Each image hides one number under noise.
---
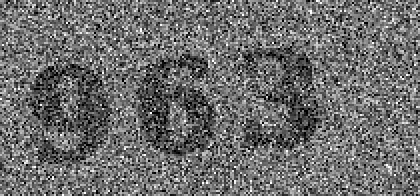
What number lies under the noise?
963
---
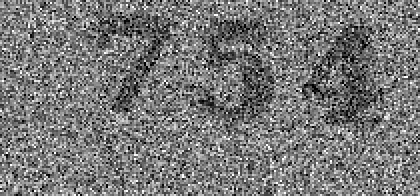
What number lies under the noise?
754
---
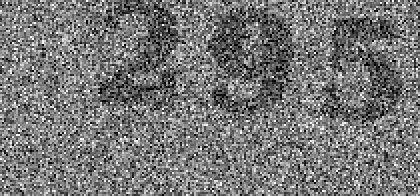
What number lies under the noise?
295
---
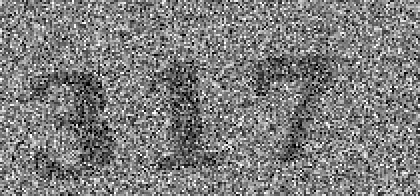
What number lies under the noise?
317
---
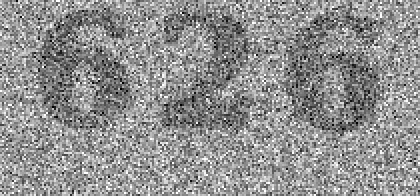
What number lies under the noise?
626
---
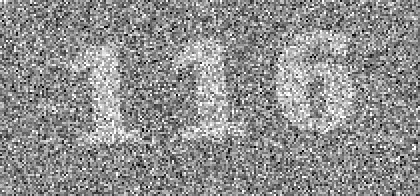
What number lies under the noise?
116
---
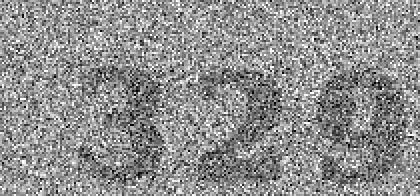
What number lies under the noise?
329
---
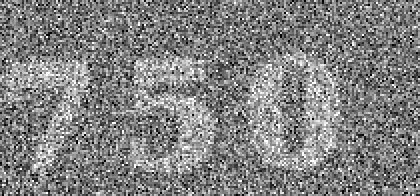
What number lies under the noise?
750
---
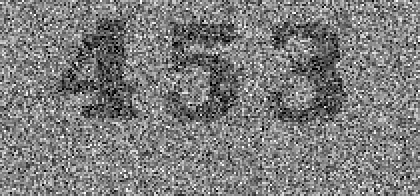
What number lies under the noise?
453
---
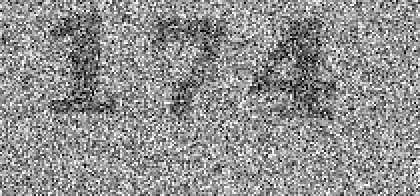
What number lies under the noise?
174
